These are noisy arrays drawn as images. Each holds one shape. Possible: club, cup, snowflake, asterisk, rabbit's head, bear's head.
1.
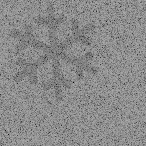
snowflake
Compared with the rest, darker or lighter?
darker
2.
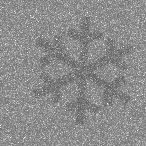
snowflake
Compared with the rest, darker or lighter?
darker
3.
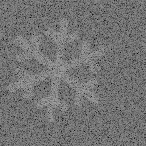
snowflake
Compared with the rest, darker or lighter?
lighter
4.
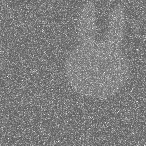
rabbit's head
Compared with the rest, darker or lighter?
lighter
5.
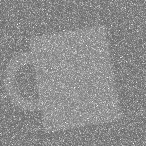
cup
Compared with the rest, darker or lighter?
lighter
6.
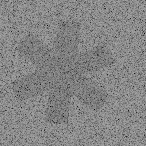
asterisk
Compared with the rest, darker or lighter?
darker
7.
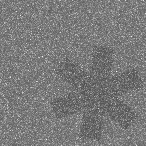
asterisk
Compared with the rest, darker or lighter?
darker
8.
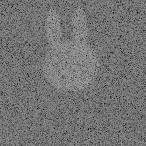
rabbit's head
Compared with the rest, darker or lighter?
lighter
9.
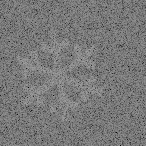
snowflake
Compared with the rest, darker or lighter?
lighter
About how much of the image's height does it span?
two thirds
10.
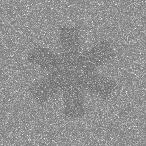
asterisk
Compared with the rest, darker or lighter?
darker
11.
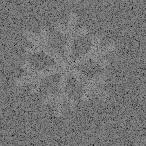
snowflake
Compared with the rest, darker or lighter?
lighter
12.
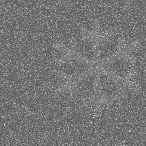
snowflake
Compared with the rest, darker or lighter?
lighter
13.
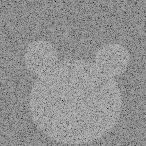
bear's head
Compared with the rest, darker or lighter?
lighter
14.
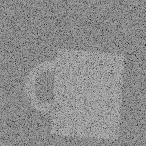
cup
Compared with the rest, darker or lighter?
lighter
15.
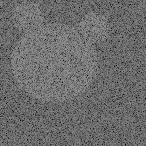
bear's head
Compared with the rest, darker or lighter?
lighter
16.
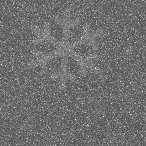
snowflake
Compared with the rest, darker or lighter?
lighter
